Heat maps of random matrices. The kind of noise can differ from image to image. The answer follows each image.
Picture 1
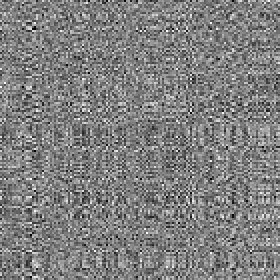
low rank plus noise
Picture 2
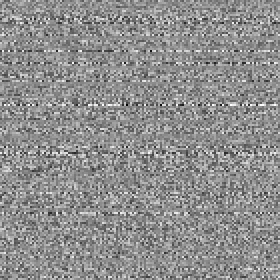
rows of uneven size
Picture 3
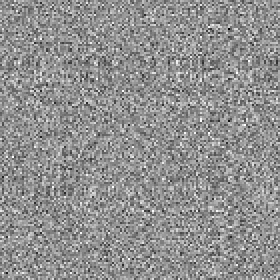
low rank plus noise
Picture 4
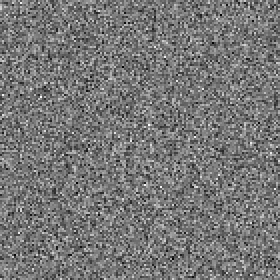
independent entries
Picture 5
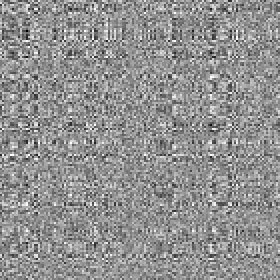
low rank plus noise
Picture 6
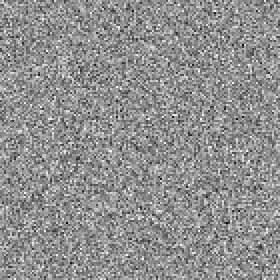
independent entries
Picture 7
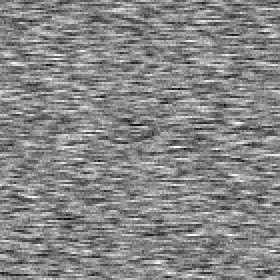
streaked along the rows
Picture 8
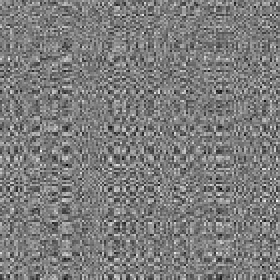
low rank plus noise
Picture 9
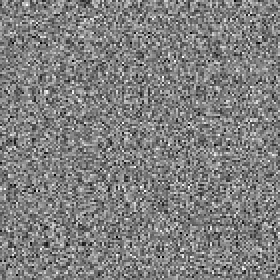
low rank plus noise
